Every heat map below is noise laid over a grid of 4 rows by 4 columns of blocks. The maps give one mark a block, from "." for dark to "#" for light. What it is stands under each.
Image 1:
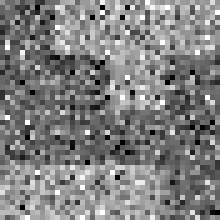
.###
..#.
....
###.
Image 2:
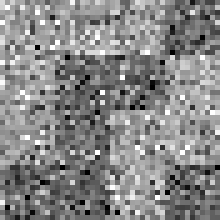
###.
#..#
#.##
..#.
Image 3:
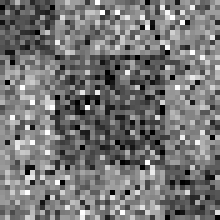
.###
#..#
#..#
###.
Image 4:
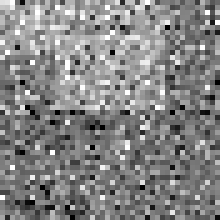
###.
.##.
....
....
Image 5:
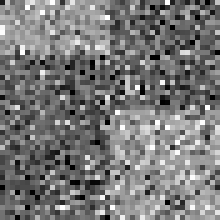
##..
....
..##
..##
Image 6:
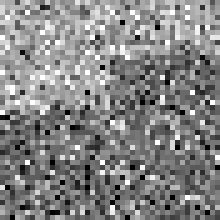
####
##..
....
....
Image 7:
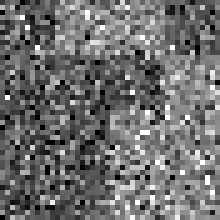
.##.
...#
..##
..##
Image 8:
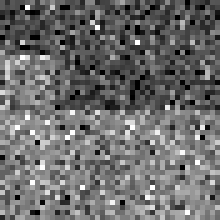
....
#...
####
####
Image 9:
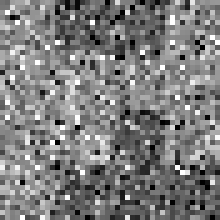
#..#
####
##.#
#...
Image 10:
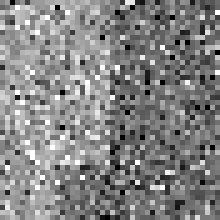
##..
##..
##..
#...
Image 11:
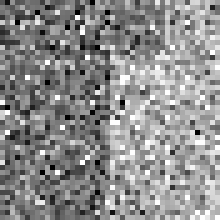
...#
..##
..##
..##
